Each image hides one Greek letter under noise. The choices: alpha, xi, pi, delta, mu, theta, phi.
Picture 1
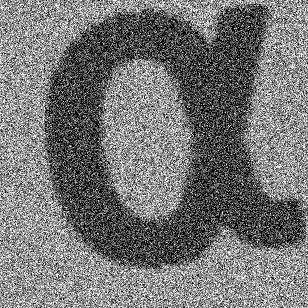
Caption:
dark alpha
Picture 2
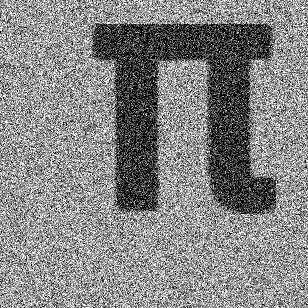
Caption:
dark pi
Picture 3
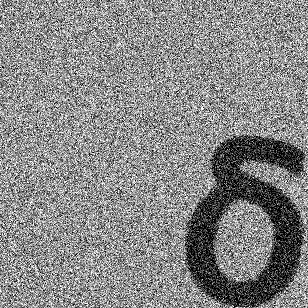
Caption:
dark delta
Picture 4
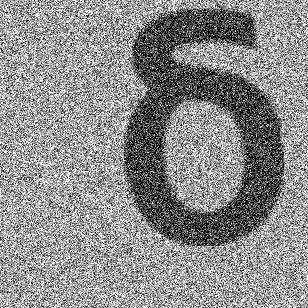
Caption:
dark delta
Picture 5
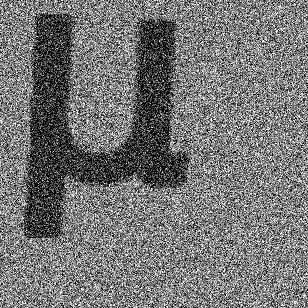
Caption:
dark mu
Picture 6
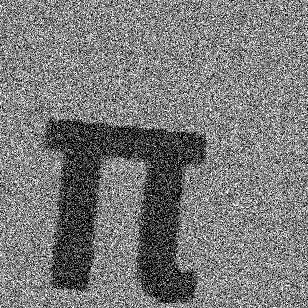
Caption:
dark pi
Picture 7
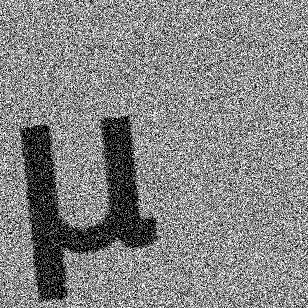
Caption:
dark mu
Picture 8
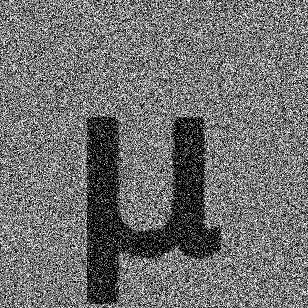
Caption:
dark mu
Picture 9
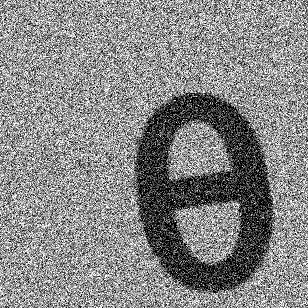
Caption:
dark theta
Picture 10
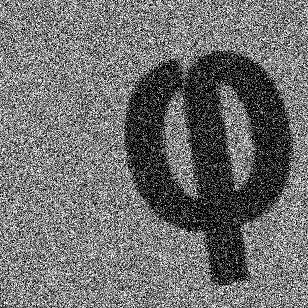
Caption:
dark phi
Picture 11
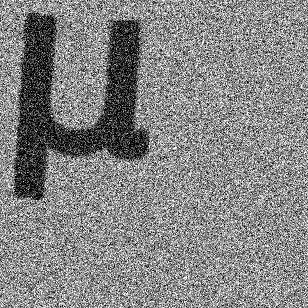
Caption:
dark mu
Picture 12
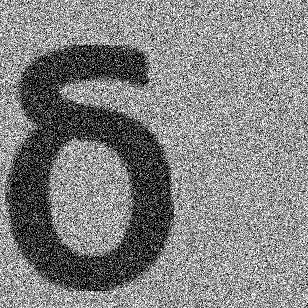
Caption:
dark delta
